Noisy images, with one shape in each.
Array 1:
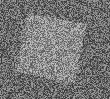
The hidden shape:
square
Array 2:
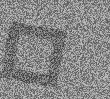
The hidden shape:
square frame
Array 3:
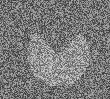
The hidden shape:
disc with a wedge cut out
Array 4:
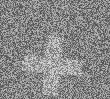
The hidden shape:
cross
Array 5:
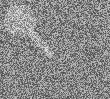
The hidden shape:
lollipop
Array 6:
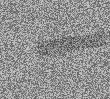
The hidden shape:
bar
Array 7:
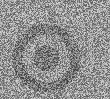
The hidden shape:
bullseye
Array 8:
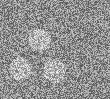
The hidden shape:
three dots
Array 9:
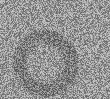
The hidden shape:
ring
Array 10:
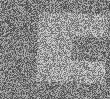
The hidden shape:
square with a notch
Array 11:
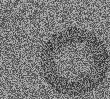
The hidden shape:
ring
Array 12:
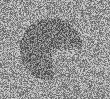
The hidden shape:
disc with a wedge cut out
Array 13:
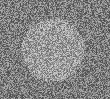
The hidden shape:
disc
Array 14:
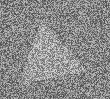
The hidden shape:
triangle
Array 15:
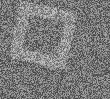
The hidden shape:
square frame
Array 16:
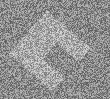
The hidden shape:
square with a notch
